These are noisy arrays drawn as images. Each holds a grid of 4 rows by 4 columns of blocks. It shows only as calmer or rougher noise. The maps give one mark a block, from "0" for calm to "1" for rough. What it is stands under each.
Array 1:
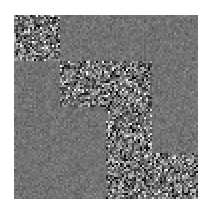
1000
0110
0010
0011
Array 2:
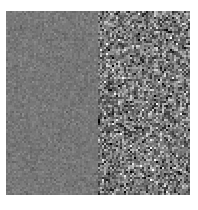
0011
0011
0011
0011
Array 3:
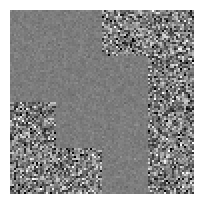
0011
0001
1001
1101
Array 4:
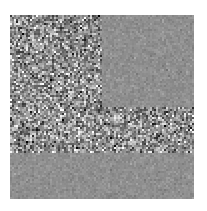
1100
1100
1111
0000
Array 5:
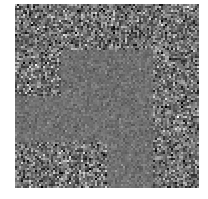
1111
1001
0001
1101
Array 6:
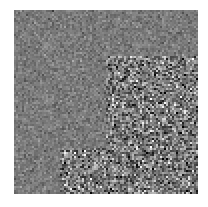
0000
0011
0011
0111
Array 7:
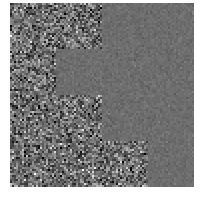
1100
1000
1100
1110
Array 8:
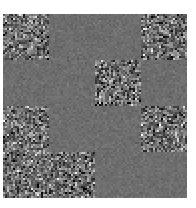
1001
0010
1001
1100
